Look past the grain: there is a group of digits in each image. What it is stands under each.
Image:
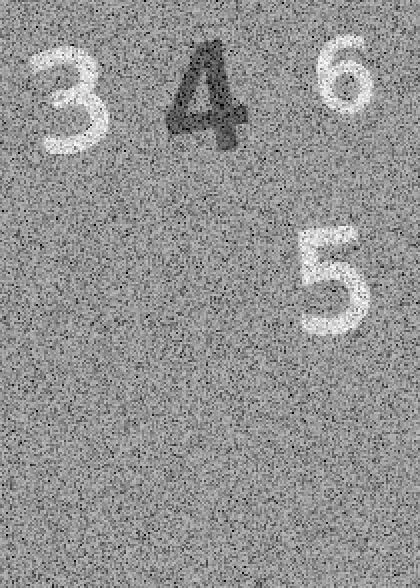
top left: light 3; top middle: dark 4; top right: light 6; middle right: light 5
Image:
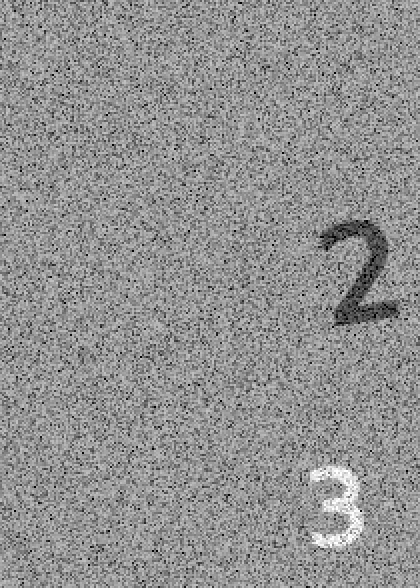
middle right: dark 2; bottom right: light 3
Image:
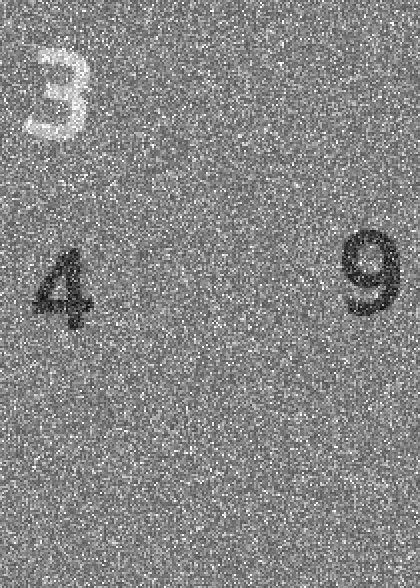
top left: light 3; middle left: dark 4; middle right: dark 9
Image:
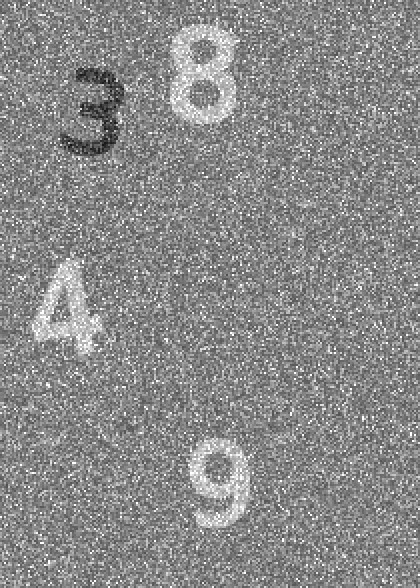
top left: dark 3; top middle: light 8; middle left: light 4; bottom middle: light 9
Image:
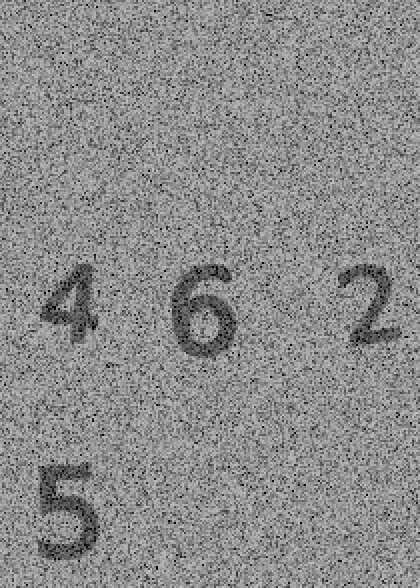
middle left: dark 4; centre: dark 6; middle right: dark 2; bottom left: dark 5
